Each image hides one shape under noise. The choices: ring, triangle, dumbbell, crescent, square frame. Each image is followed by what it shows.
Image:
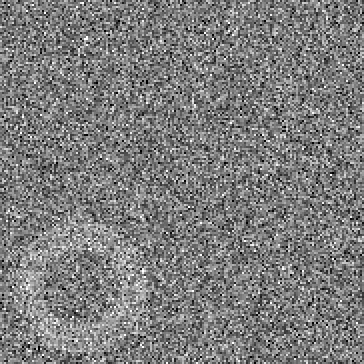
light ring, bottom left
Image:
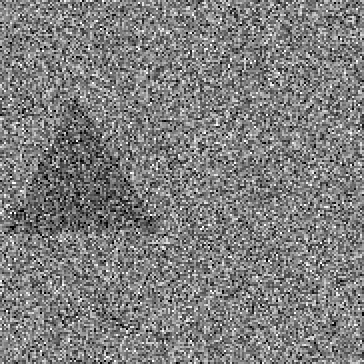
dark triangle, middle left
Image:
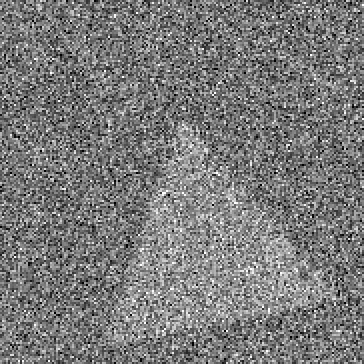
light triangle
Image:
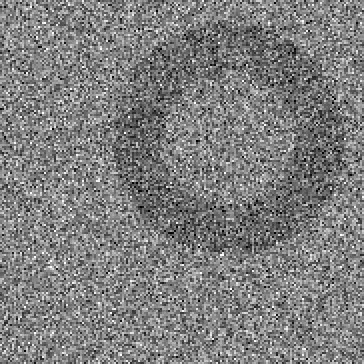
dark ring
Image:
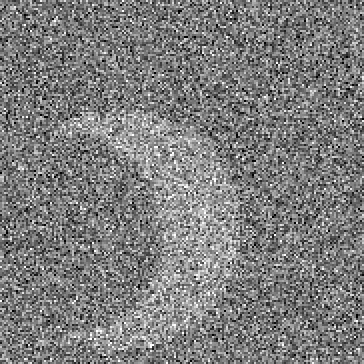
light crescent
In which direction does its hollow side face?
left
